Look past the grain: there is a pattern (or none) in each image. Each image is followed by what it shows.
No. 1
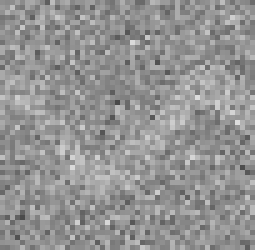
a wavy band
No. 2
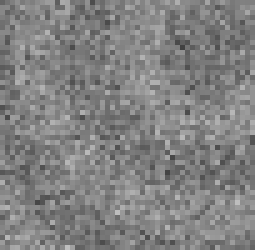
rings round one point
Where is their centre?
top right
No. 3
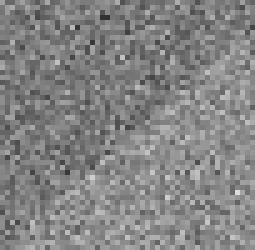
a sharp edge
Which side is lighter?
bottom right
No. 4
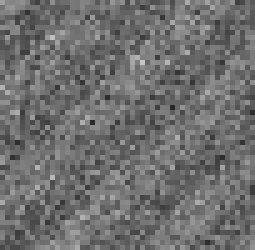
diagonal stripes
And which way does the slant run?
bottom left to top right
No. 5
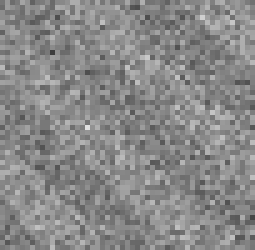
diagonal stripes
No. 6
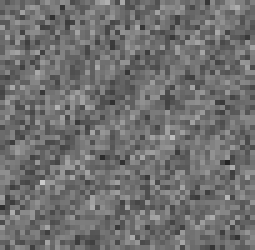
diagonal stripes
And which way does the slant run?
bottom left to top right
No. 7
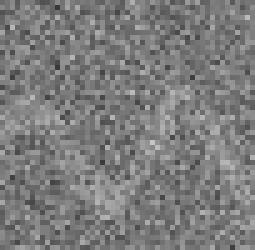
a wavy band
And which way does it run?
left to right
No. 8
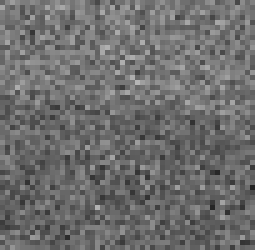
a sharp edge
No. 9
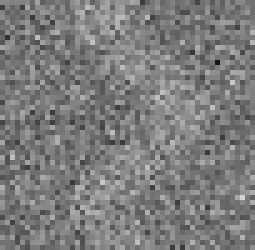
a wavy band
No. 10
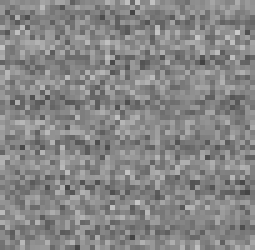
horizontal stripes
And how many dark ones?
6
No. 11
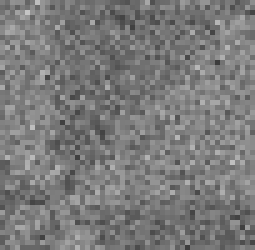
spokes from one point
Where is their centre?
bottom left
